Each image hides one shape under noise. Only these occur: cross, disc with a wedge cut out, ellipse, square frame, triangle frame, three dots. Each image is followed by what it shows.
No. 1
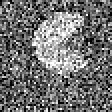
disc with a wedge cut out
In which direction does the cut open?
right
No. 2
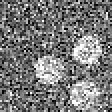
three dots
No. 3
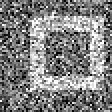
square frame
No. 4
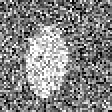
ellipse
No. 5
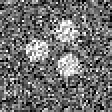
three dots
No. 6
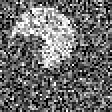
disc with a wedge cut out
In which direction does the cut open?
down and left
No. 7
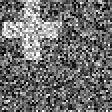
cross
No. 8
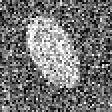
ellipse
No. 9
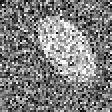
ellipse
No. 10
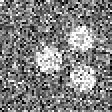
three dots
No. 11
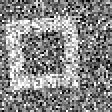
square frame
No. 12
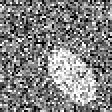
ellipse
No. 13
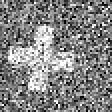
cross
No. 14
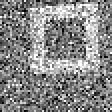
square frame
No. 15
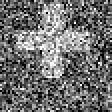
cross
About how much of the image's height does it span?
two thirds
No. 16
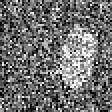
ellipse
